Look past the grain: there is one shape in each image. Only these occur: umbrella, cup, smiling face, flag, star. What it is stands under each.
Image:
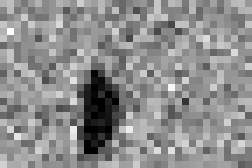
umbrella
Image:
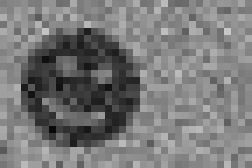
smiling face
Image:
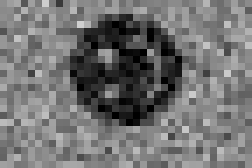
smiling face
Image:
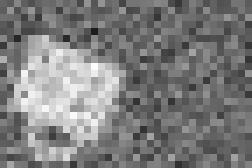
cup
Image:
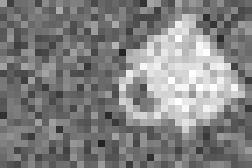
cup
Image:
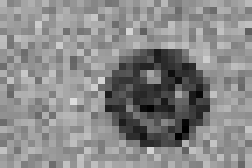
smiling face
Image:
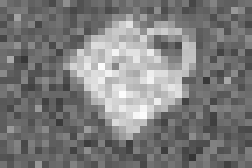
cup
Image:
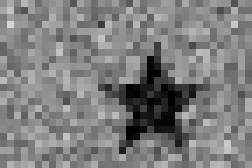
star
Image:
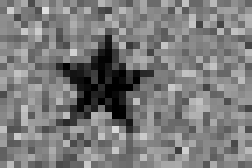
star
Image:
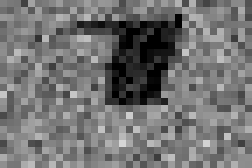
flag
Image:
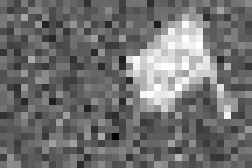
flag
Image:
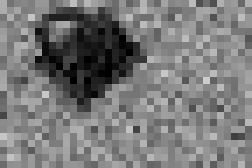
cup
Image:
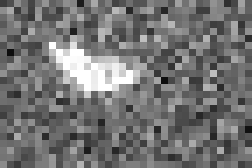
umbrella
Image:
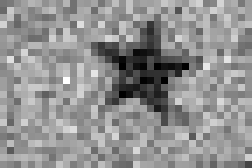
star
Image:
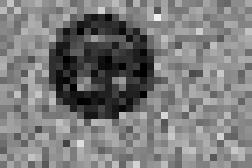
smiling face
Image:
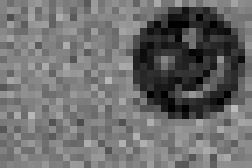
smiling face
